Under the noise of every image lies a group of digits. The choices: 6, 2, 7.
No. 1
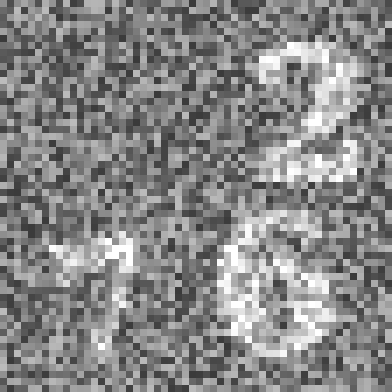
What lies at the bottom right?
6
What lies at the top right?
2
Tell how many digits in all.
3
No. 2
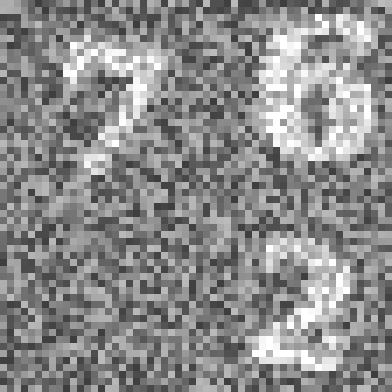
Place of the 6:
top right
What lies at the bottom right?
2
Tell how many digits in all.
3
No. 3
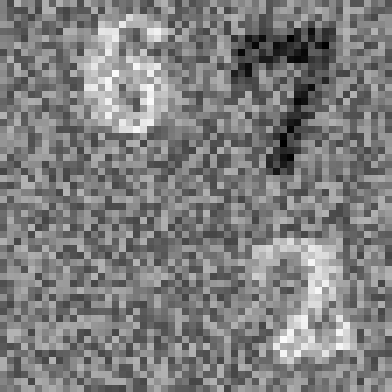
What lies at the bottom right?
2
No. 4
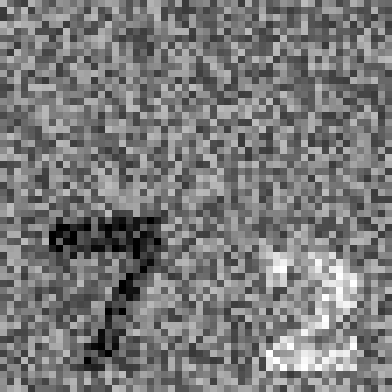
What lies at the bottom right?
2
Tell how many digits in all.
2
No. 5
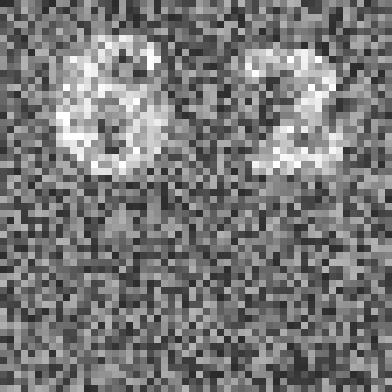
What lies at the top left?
6
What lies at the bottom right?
nothing
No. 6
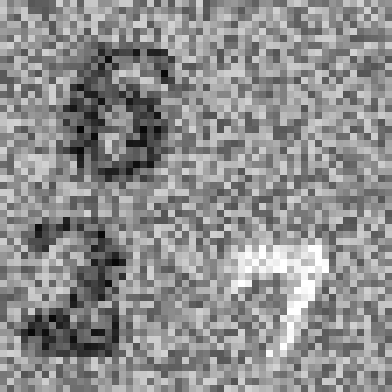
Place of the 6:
top left
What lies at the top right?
nothing
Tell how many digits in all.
3
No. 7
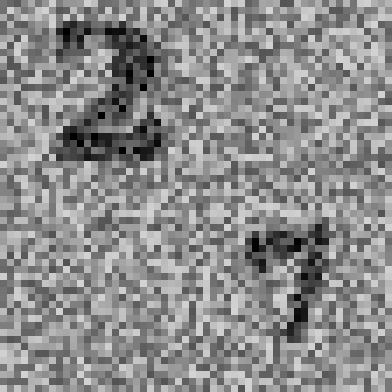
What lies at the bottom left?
nothing
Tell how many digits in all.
2
